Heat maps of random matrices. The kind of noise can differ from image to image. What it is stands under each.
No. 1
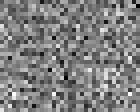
low rank plus noise
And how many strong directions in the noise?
five to eight
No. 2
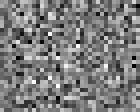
low rank plus noise
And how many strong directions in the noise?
five to eight
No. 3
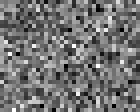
independent entries
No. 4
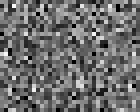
low rank plus noise
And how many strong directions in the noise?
five to eight
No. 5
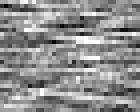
streaked along the rows
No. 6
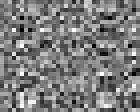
low rank plus noise
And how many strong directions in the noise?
one
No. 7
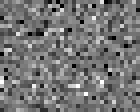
heavy tails
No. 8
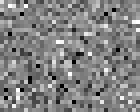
heavy tails
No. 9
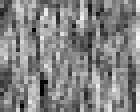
streaked along the columns
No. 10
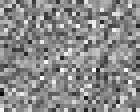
independent entries
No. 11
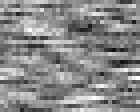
streaked along the rows
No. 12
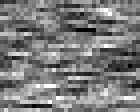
streaked along the rows
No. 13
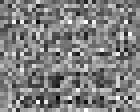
low rank plus noise
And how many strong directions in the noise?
two
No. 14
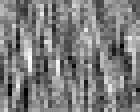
streaked along the columns
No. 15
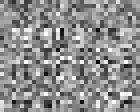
low rank plus noise
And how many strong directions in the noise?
one
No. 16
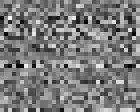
rows of uneven size
